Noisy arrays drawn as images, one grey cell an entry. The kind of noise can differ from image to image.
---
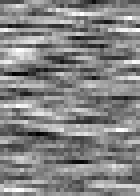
streaked along the rows
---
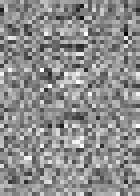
low rank plus noise
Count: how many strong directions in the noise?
three or four
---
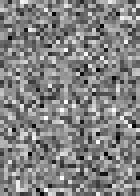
independent entries
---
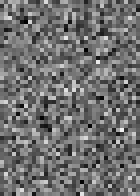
independent entries
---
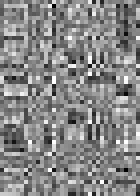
low rank plus noise
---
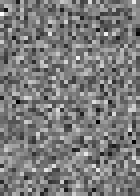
independent entries
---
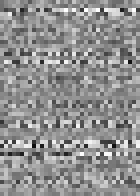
rows of uneven size
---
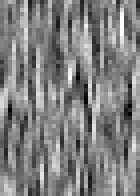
streaked along the columns
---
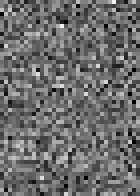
low rank plus noise
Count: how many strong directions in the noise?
five to eight
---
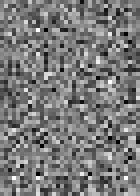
low rank plus noise
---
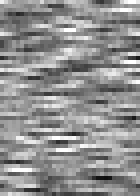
streaked along the rows
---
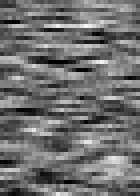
streaked along the rows
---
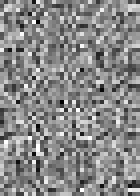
low rank plus noise
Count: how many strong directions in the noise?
three or four
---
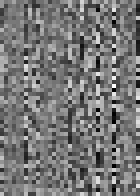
columns of uneven size
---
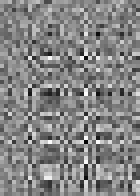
low rank plus noise
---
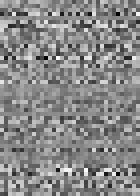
rows of uneven size
